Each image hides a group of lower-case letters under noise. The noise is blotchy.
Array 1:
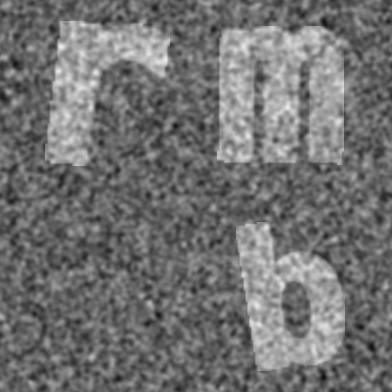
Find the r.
top left
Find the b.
bottom right
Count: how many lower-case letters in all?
3
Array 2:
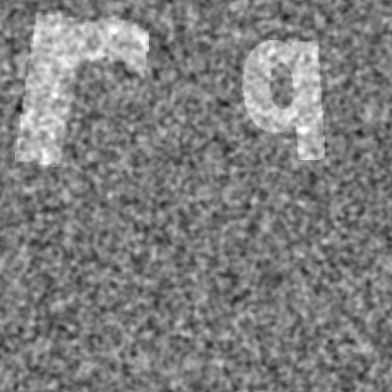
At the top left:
r
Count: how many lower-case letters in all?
2
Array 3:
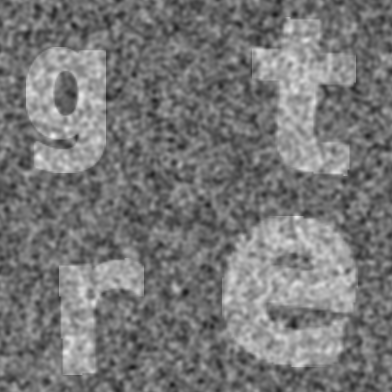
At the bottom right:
e
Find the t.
top right
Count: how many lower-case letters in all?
4
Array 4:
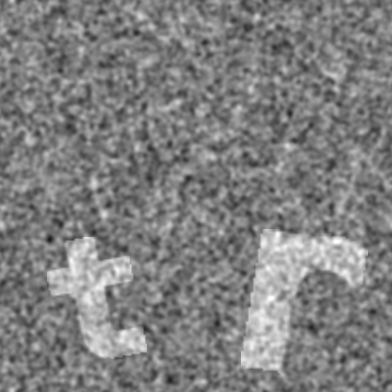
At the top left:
nothing
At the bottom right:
r
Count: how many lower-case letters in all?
2
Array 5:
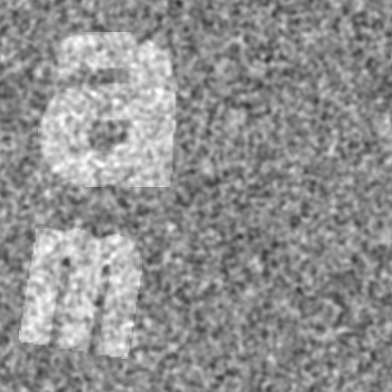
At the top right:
nothing
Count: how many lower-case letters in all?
2
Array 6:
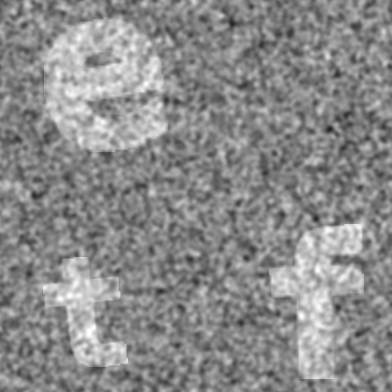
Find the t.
bottom left
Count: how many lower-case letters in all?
3
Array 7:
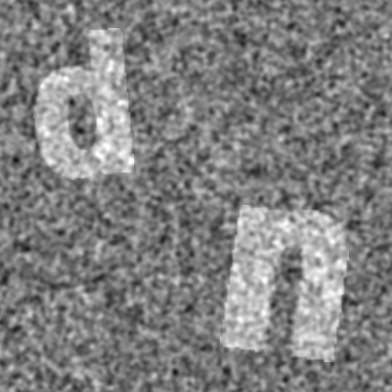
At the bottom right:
n
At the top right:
nothing
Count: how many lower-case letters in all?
2
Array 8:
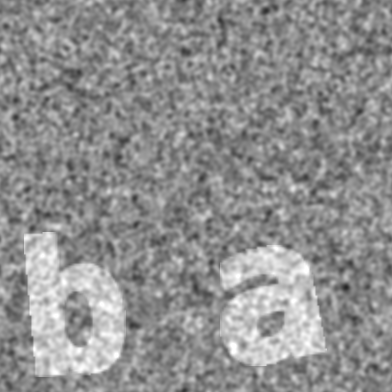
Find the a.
bottom right
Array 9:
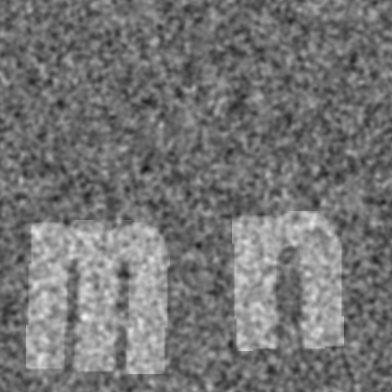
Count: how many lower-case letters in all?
2
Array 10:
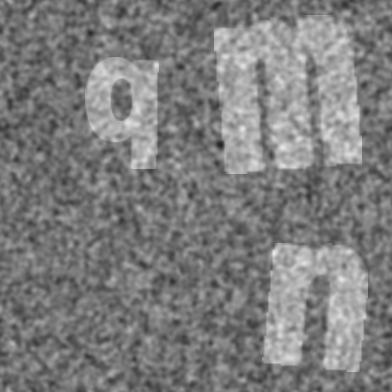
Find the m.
top right
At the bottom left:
nothing
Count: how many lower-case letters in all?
3
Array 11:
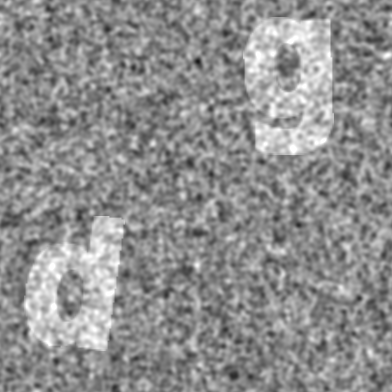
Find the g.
top right
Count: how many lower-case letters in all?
2
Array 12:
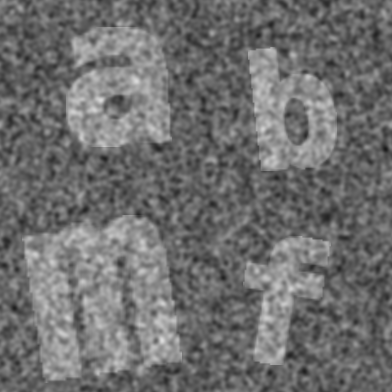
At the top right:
b
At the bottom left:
m
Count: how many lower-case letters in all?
4
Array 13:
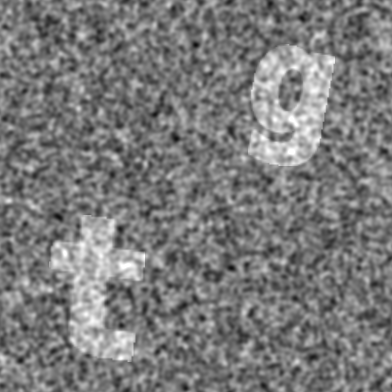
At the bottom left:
t
